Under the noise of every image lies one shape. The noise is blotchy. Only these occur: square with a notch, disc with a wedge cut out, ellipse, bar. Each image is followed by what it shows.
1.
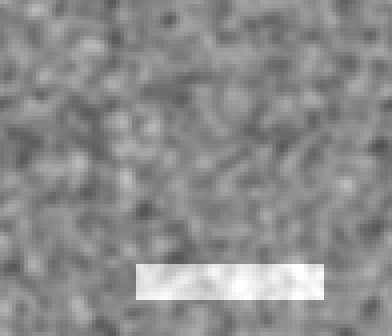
bar
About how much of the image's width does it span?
half
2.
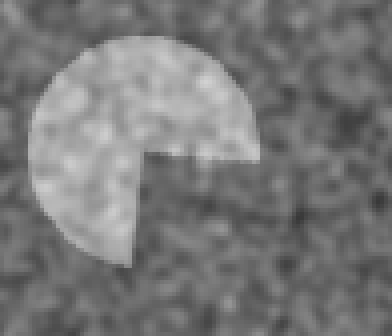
disc with a wedge cut out
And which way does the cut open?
down and right
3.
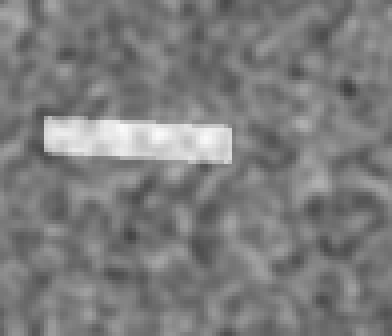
bar
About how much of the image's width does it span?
half
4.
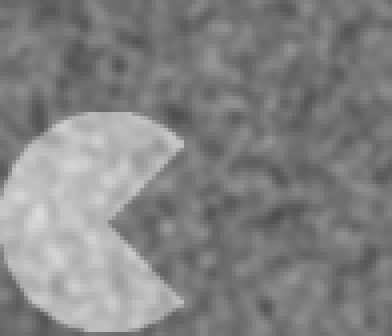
disc with a wedge cut out
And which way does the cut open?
right
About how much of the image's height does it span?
two thirds
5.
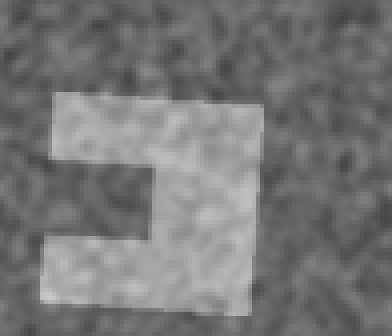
square with a notch
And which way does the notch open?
left
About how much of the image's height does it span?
two thirds
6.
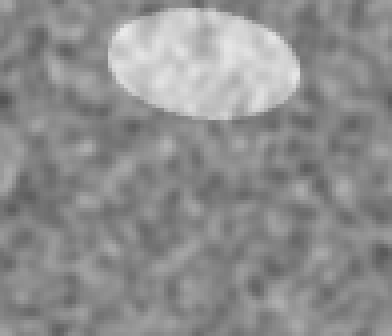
ellipse
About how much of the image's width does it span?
half
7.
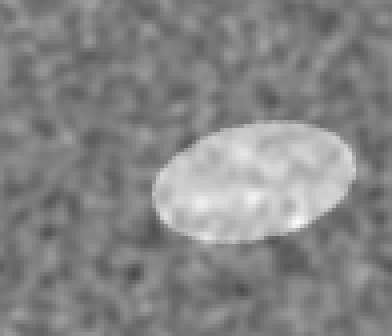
ellipse
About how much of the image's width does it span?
half
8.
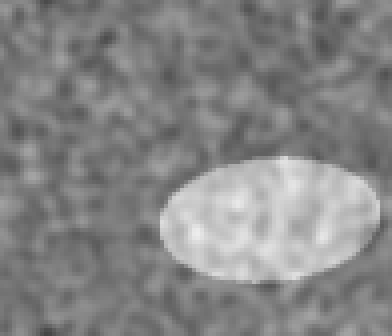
ellipse
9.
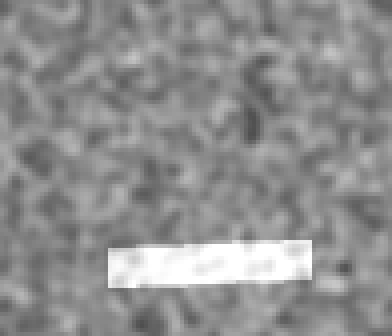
bar
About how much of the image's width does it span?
half
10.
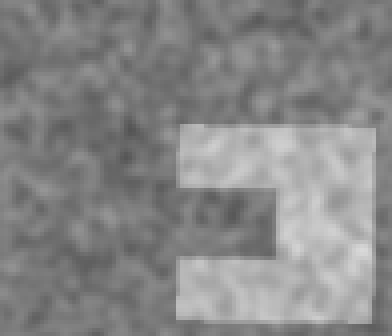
square with a notch
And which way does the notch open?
left
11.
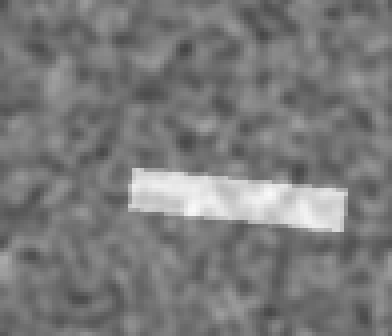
bar
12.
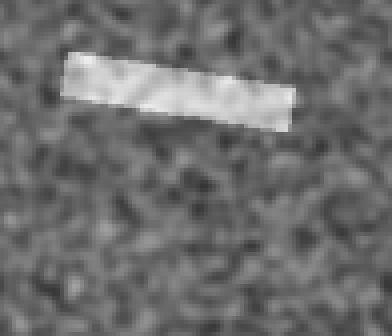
bar
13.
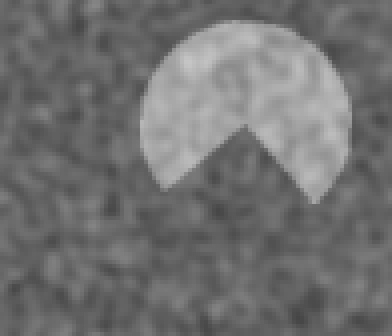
disc with a wedge cut out
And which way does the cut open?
down
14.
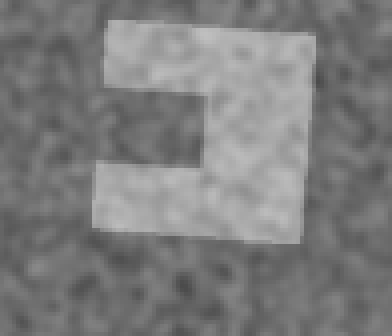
square with a notch
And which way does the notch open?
left
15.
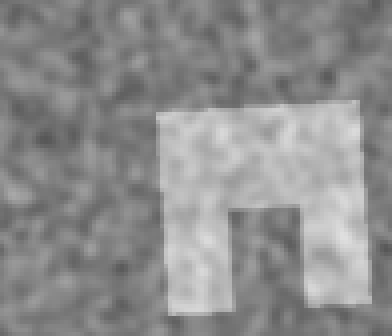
square with a notch
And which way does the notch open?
down
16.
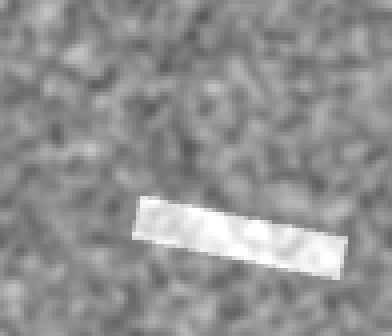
bar
